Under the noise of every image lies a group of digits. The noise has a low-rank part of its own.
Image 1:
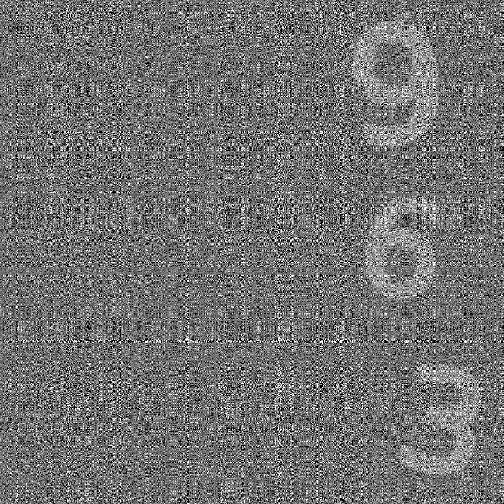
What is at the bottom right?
3
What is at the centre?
nothing
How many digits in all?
3
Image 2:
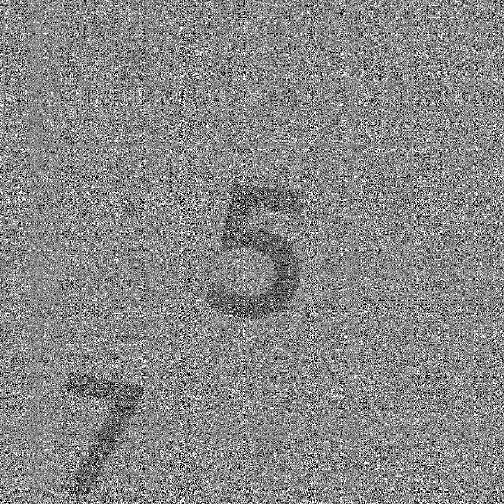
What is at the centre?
5
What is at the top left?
nothing
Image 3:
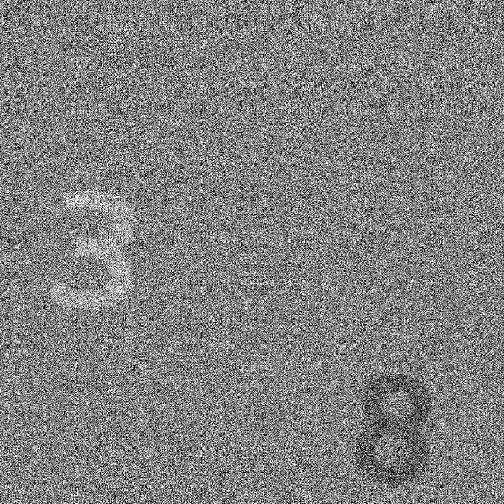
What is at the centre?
nothing
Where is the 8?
bottom right
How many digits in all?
2
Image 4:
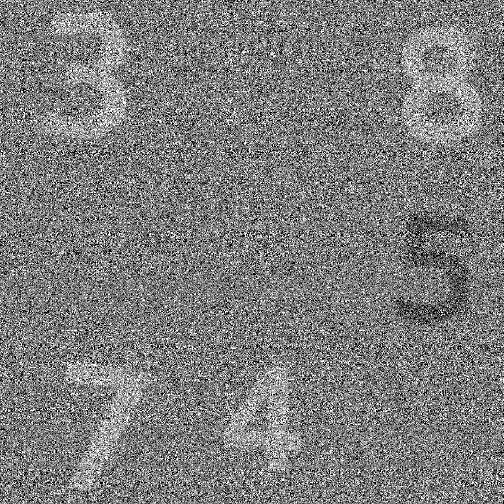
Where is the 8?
top right
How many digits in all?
5
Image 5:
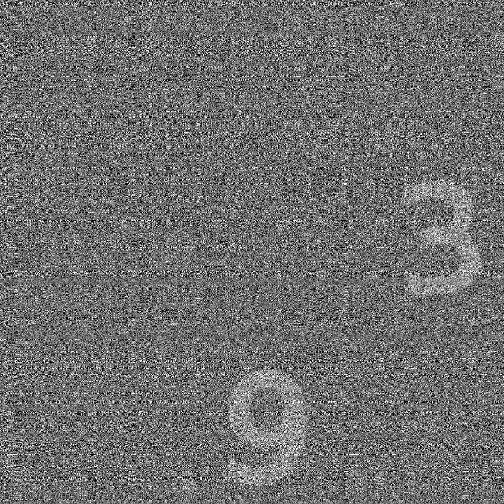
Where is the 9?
bottom middle
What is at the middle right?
3
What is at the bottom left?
nothing
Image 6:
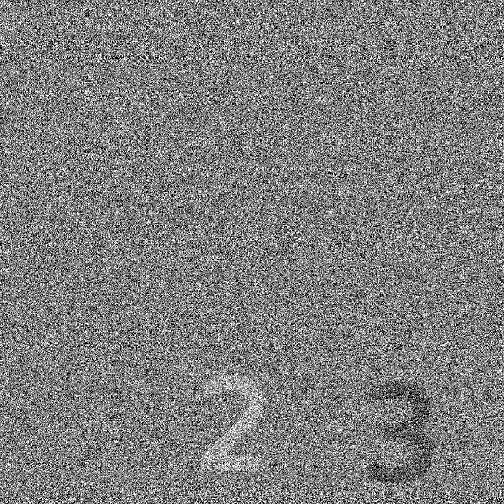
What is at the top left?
nothing
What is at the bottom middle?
2
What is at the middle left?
nothing
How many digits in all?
2
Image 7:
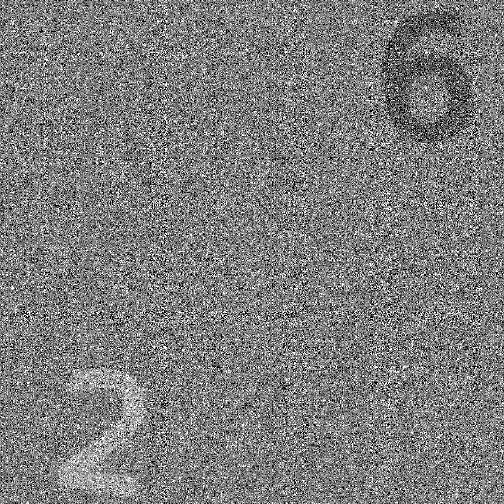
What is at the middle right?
nothing
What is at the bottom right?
nothing
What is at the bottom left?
2
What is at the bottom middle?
nothing
